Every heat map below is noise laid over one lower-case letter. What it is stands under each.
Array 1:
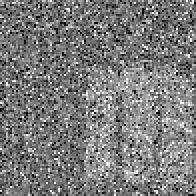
m
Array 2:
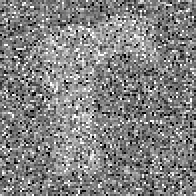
r
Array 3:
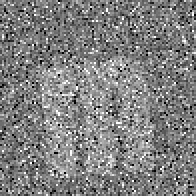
m
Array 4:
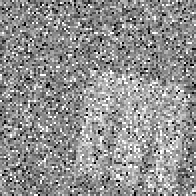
m
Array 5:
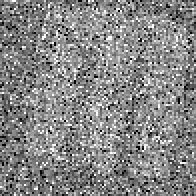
m
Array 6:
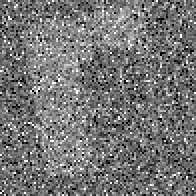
r
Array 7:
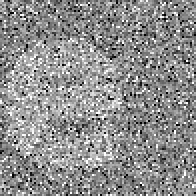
e
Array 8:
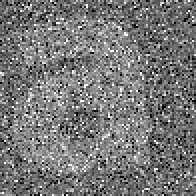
a
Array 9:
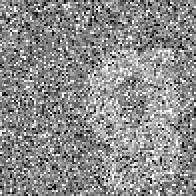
g
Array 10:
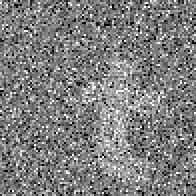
t
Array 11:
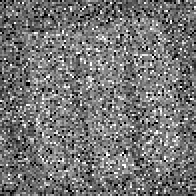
m
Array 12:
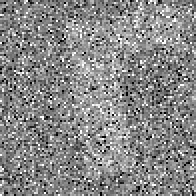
r
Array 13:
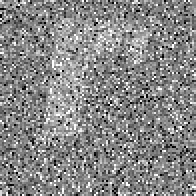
r
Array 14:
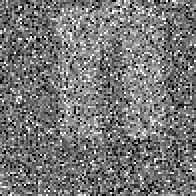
n
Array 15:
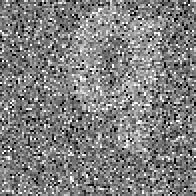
q
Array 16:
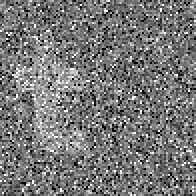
t
